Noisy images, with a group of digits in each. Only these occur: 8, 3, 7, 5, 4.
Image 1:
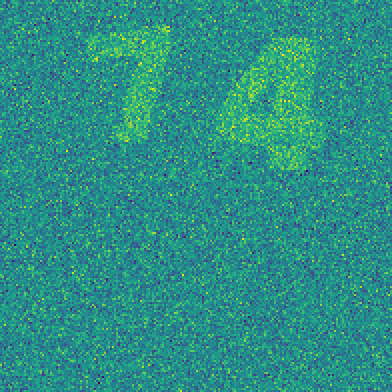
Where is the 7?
top left
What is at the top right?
4
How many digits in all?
2
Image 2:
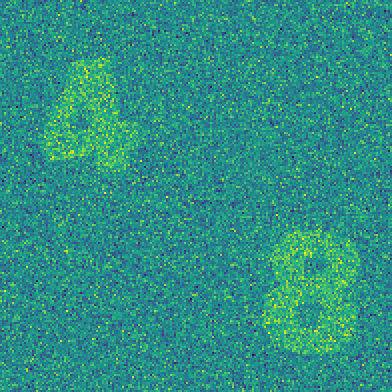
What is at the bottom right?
8
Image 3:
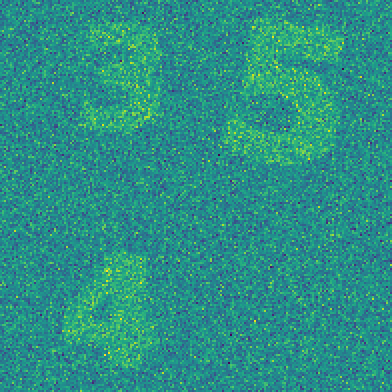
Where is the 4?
bottom left
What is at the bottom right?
nothing
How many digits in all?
3
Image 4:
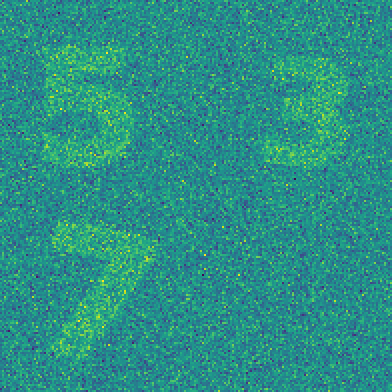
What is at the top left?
5
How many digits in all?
3
